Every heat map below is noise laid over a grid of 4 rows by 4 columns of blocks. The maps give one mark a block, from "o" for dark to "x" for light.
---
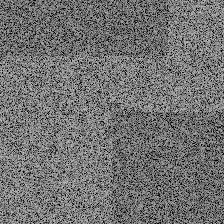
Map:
o o o x
x x x x
x x o o
x x o o
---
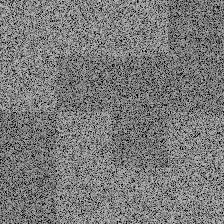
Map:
x x x o
x o o o
o x o x
o x x x
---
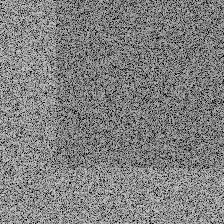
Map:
x o o o
x o o o
x o o o
x x x x
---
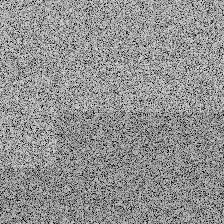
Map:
x x x x
x x x x
x o o o
o o o o
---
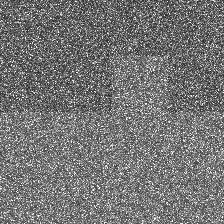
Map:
o o o o
o o x o
x x x x
x x x x
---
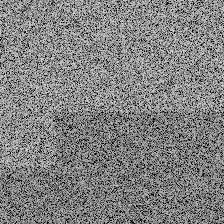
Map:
x x x x
x x x x
x o o o
o o o o
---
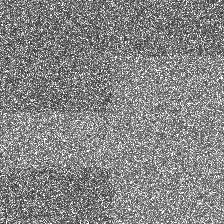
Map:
o o o o
o o x x
x x x x
o o x x
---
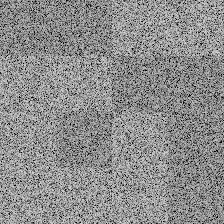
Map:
o o x x
x x o o
x o x o
x x x o
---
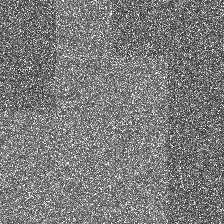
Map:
o x o o
o x x o
x x x o
x x x o
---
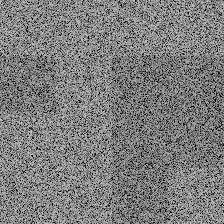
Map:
x x x x
o x o o
x x o o
x x o x
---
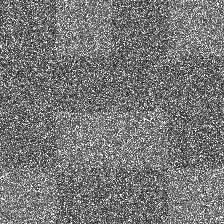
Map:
o x o x
o o o o
o x x o
x o o x
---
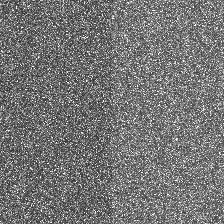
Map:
o o x x
o o x x
o o x x
o o x x
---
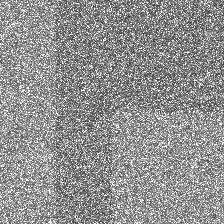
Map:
x o o o
x o o o
x o x x
x o x x
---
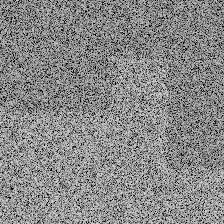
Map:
o o o o
o o x o
x x x o
x x x x
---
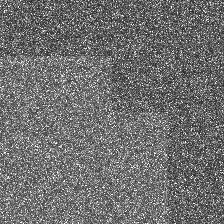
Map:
o o o o
x x o o
x x x o
x x x o
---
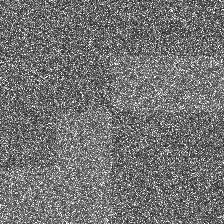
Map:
o o o o
o o x x
o x o o
x x o o
